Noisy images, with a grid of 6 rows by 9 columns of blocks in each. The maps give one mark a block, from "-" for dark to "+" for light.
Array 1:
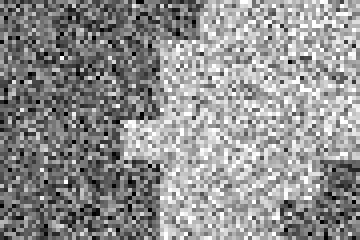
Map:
- - - - - + + + +
- - - - + + + + +
- - - - + + + + +
- - - + + + + + +
- - - - + + + + -
- - - - + + + - -
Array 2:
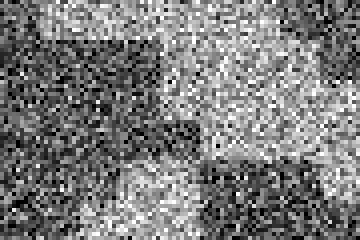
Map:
- + + + + + + - -
- - - - + + + + -
- - - - + + + + +
- - - - - + + + +
- - - + + - - - +
- - + + + - - - -
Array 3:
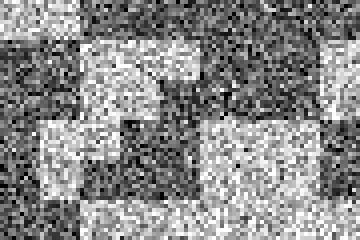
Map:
+ + - - - - - - -
- - + + + - - - +
- - + + - - - - +
- + + - - + + + -
- + - - - + + + -
- - + + + + + + +
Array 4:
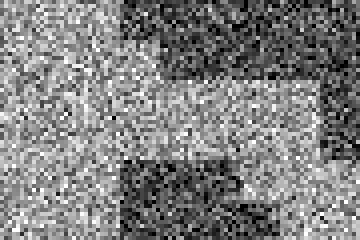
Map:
+ + + - - - - - -
+ + + + - - - - -
+ + + + + + + + -
+ + + + + + + + -
+ + + - - - + + +
+ + + - - - - + +
